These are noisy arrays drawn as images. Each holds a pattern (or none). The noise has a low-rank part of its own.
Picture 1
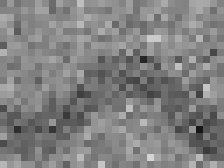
a wavy band
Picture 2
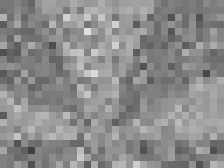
spokes from one point
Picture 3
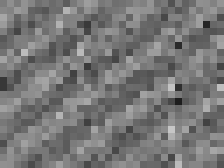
diagonal stripes
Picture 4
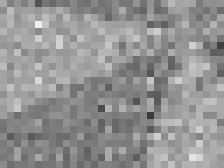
spokes from one point
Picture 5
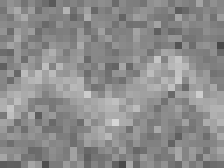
a wavy band
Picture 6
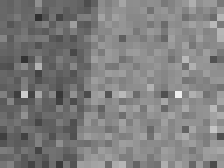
a sharp edge
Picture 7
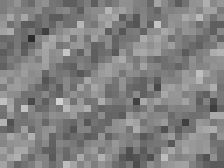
diagonal stripes
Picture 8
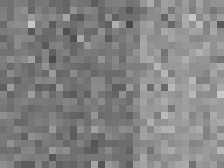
a sharp edge
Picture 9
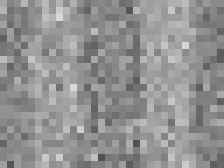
vertical stripes
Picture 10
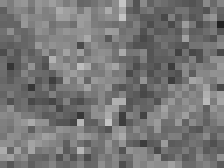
spokes from one point
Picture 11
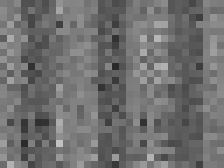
vertical stripes
